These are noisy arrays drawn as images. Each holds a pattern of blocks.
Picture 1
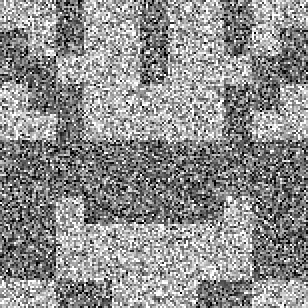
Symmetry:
left and right mirror each other
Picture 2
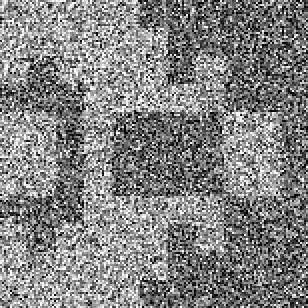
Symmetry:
top and bottom mirror each other
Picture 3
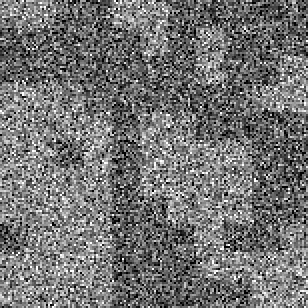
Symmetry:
no symmetry
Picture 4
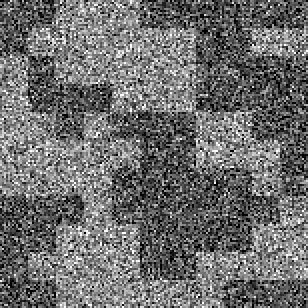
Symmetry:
no symmetry
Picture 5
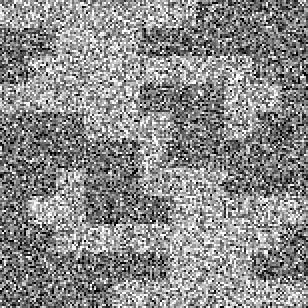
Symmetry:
the same after a half turn
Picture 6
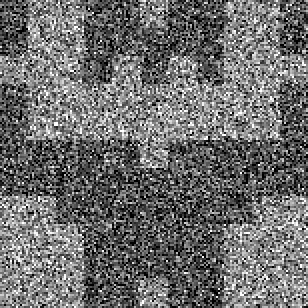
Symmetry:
left and right mirror each other
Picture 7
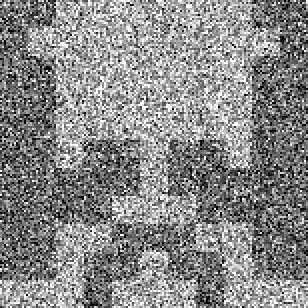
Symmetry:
left and right mirror each other
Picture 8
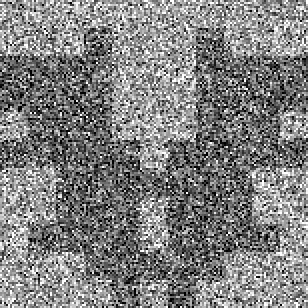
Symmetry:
left and right mirror each other
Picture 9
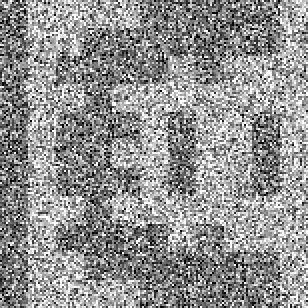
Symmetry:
top and bottom mirror each other
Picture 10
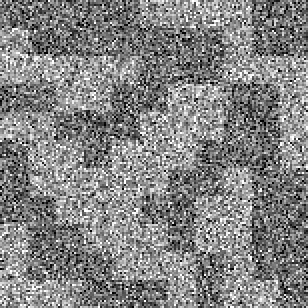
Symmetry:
mirrored about the diagonal from the bottom left
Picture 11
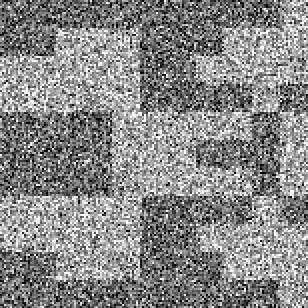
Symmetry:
top and bottom mirror each other
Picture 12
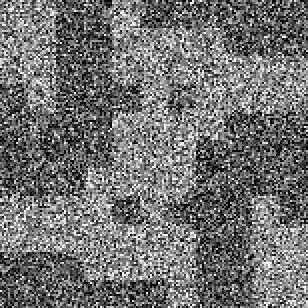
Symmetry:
the same after a half turn
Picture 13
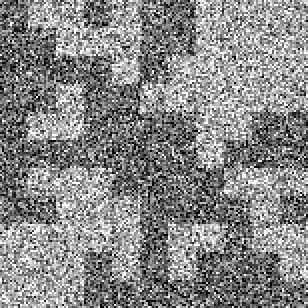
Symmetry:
mirrored about the diagonal from the bottom left
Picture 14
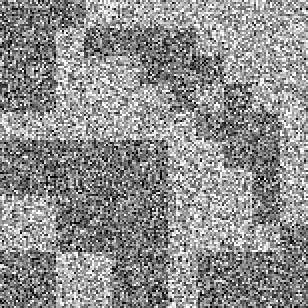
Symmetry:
mirrored about the diagonal from the bottom left
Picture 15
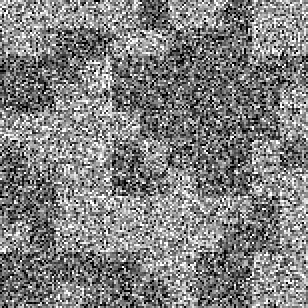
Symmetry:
mirrored about the diagonal from the bottom left
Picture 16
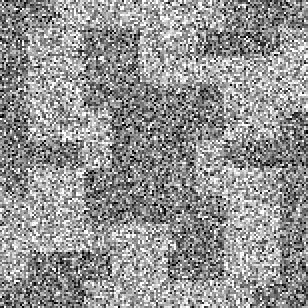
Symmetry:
the same after a half turn
